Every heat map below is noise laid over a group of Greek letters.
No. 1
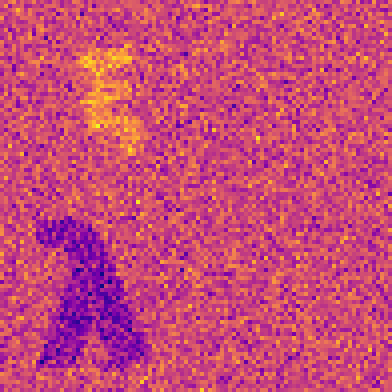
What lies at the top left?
xi
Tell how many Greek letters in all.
2
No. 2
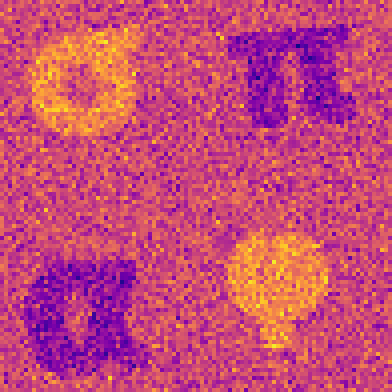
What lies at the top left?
sigma
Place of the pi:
top right
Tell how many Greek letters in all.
4
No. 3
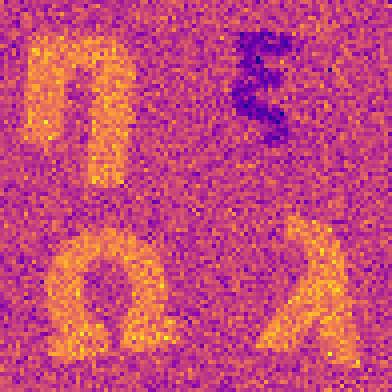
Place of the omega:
bottom left
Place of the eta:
top left
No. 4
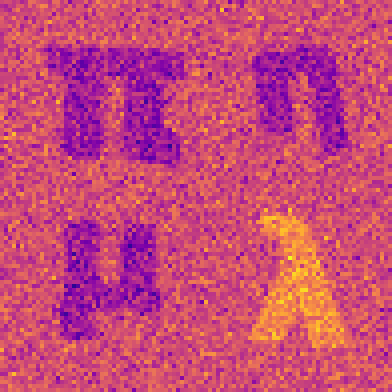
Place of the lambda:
bottom right
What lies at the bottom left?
mu
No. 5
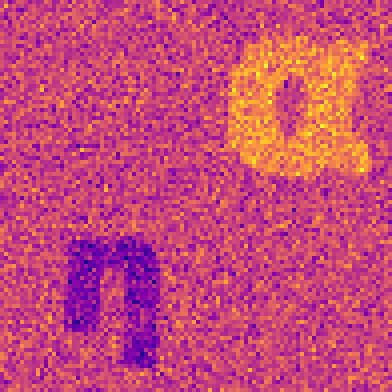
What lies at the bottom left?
eta
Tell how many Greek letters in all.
2
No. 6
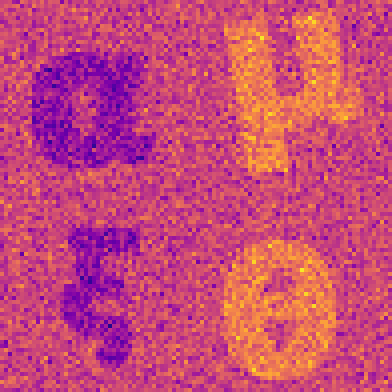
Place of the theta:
bottom right
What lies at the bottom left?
xi
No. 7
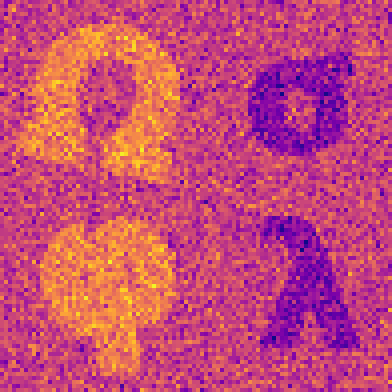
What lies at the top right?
sigma
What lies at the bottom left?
phi
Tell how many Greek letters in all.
4
